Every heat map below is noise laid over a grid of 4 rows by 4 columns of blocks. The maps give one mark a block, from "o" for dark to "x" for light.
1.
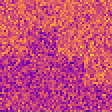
x x x x
x o x x
o o o x
o o o o
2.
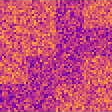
x x o x
x x o o
x o o x
o o x x
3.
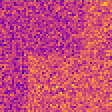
o o o x
o o o x
o x x x
o x x x
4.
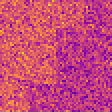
x x x o
x x o o
x x o o
x o o o
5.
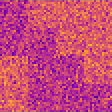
o x x x
o o x x
x o o x
x o o o
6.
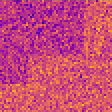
o o o x
o o o x
o x x x
x x x x
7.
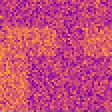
o o o o
x x o x
x o o o
x o o o
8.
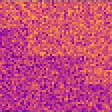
x x x x
o x x x
o o o x
o o o o
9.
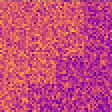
x x x o
x x x o
x x o o
x o o o
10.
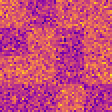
x o x x
o x o x
x x o x
o o x o
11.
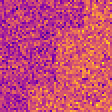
o o o x
o o x x
o o x x
o x x x
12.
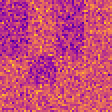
o x o x
o x o x
x o x x
x x x x
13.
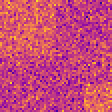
x x o o
x x o o
o o o o
o o o x
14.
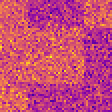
x o o x
x x x o
x x x o
x o o o
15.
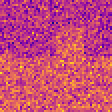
o o o o
o o x o
x x x x
x x x x
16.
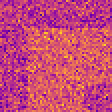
o o o o
o x x x
o x x x
o x x o
